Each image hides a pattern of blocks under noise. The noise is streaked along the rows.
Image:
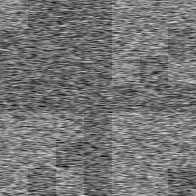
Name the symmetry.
mirrored about the diagonal from the top left
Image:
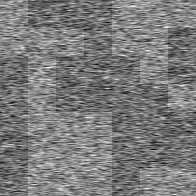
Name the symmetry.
no symmetry
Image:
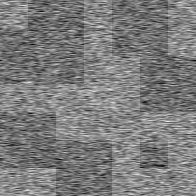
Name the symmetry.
mirrored about the diagonal from the top left
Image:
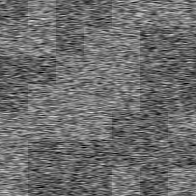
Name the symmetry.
mirrored about the diagonal from the top left
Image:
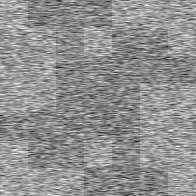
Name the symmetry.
the same after a half turn
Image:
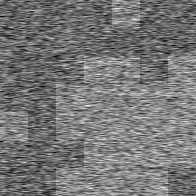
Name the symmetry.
mirrored about the diagonal from the top left
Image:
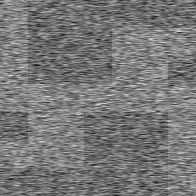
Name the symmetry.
the same after a half turn
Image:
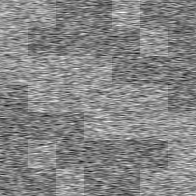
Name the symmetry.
the same after a half turn
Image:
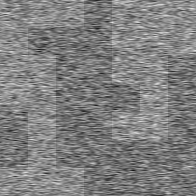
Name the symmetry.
no symmetry
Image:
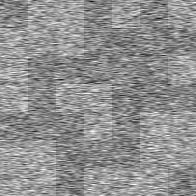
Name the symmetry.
mirrored about the diagonal from the bottom left
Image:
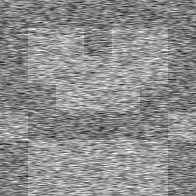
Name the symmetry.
left and right mirror each other
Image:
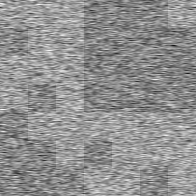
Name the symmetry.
mirrored about the diagonal from the bottom left
